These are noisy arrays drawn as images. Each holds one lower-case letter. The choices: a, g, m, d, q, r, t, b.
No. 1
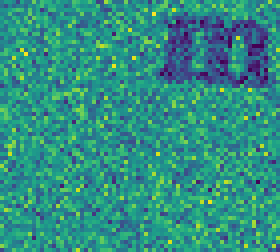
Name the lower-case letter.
m
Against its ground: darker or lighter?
darker
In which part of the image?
top right
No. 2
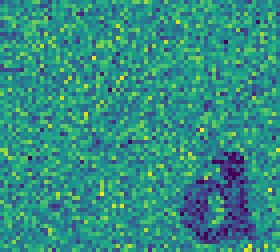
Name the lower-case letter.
d
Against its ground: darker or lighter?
darker
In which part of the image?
bottom right
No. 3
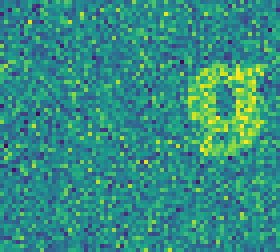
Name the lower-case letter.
g
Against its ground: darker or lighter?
lighter
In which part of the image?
middle right
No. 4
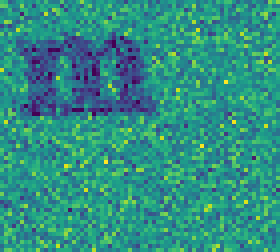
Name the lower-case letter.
m
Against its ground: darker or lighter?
darker
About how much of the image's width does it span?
half
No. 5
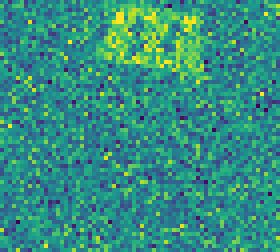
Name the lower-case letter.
m
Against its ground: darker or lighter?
lighter
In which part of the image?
top middle
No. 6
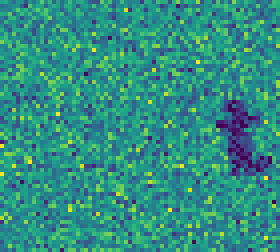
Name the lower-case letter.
t
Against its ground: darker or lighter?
darker
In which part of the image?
middle right
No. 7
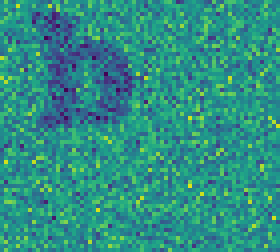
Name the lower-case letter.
b
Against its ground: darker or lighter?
darker
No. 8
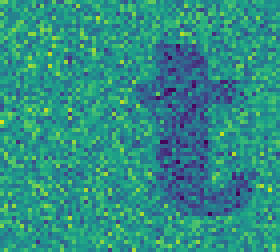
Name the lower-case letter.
t
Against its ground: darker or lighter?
darker
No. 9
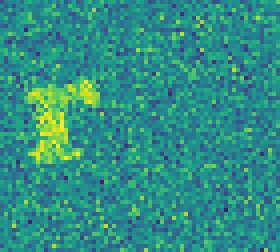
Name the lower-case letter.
r
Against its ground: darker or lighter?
lighter
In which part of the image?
middle left
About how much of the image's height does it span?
a third
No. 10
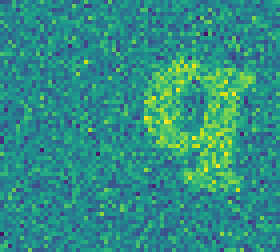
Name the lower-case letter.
q
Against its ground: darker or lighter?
lighter
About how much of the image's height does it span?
half
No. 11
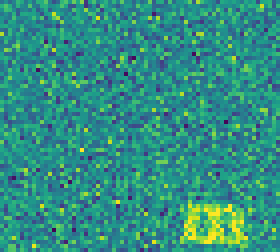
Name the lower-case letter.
m
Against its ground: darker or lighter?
lighter
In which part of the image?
bottom right
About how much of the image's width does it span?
a quarter
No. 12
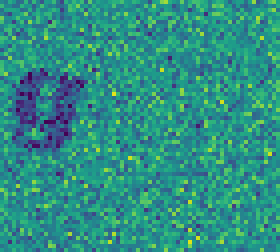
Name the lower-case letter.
g
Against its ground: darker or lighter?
darker
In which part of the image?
middle left
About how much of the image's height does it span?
a third
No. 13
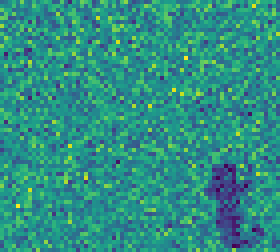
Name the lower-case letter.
t
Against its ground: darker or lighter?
darker
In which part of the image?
bottom right
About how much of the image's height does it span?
a third
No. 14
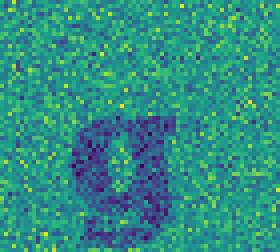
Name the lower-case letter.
g
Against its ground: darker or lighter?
darker
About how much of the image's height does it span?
half
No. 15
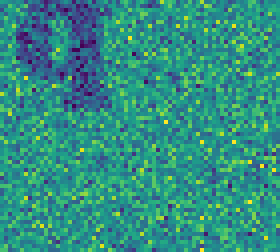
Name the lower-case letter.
q
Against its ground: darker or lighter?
darker
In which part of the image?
top left
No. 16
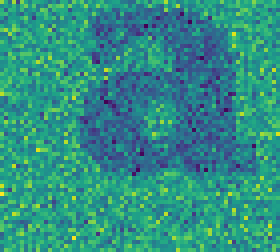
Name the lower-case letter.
a
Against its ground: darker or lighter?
darker
